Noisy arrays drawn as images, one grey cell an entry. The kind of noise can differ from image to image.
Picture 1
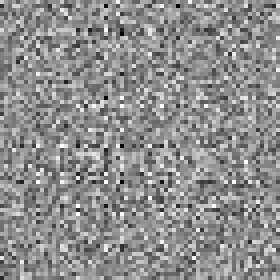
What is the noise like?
low rank plus noise
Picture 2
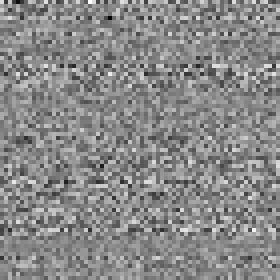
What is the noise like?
rows of uneven size
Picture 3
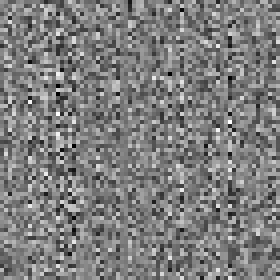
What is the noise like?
columns of uneven size
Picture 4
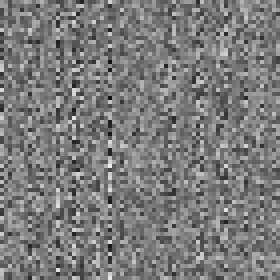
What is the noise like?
columns of uneven size
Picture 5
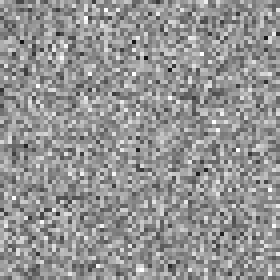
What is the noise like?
independent entries
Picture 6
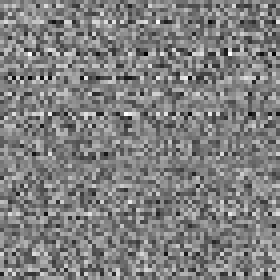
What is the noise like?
rows of uneven size
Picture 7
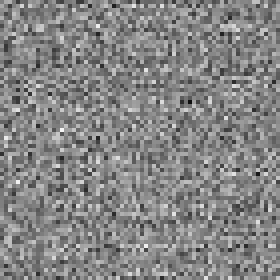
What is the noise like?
low rank plus noise
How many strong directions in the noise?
five to eight
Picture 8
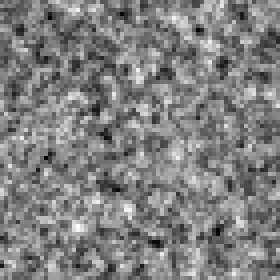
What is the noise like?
blotchy
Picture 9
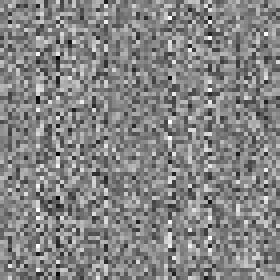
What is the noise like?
columns of uneven size
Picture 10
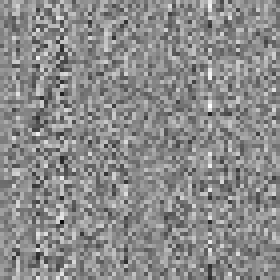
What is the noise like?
columns of uneven size
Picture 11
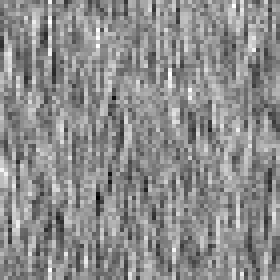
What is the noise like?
streaked along the columns
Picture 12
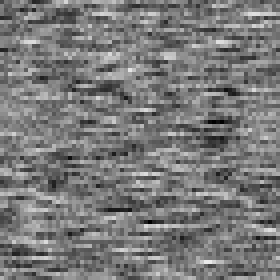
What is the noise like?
streaked along the rows
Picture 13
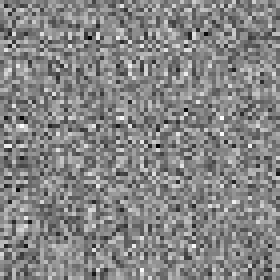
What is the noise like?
low rank plus noise
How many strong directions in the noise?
one
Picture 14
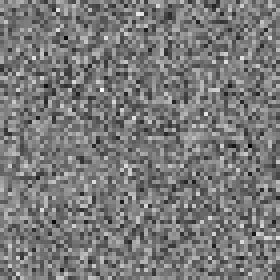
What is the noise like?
independent entries
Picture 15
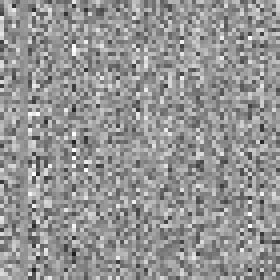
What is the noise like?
columns of uneven size
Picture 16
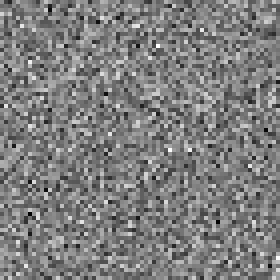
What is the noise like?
independent entries
